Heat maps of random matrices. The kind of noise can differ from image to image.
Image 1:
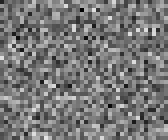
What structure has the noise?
independent entries
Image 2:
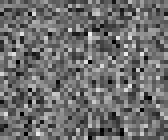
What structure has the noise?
low rank plus noise
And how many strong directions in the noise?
five to eight
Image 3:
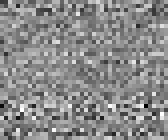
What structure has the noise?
rows of uneven size
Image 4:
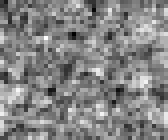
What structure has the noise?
blotchy
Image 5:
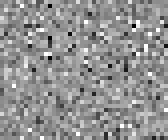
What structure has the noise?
heavy tails
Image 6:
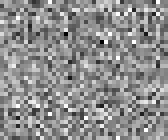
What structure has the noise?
low rank plus noise
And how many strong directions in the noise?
two
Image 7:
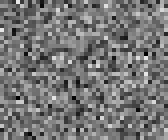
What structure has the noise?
independent entries
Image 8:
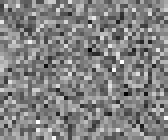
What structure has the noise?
independent entries
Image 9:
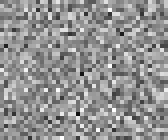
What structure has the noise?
low rank plus noise
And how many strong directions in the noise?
three or four
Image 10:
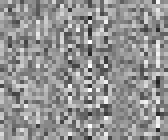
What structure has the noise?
columns of uneven size
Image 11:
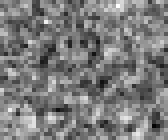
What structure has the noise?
blotchy
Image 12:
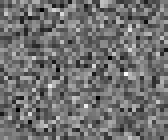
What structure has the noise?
independent entries
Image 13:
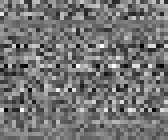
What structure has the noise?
rows of uneven size
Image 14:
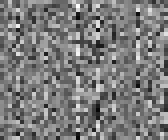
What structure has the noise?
columns of uneven size
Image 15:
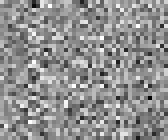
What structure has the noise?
low rank plus noise
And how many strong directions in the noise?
one
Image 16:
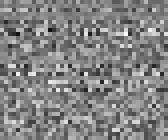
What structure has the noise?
rows of uneven size
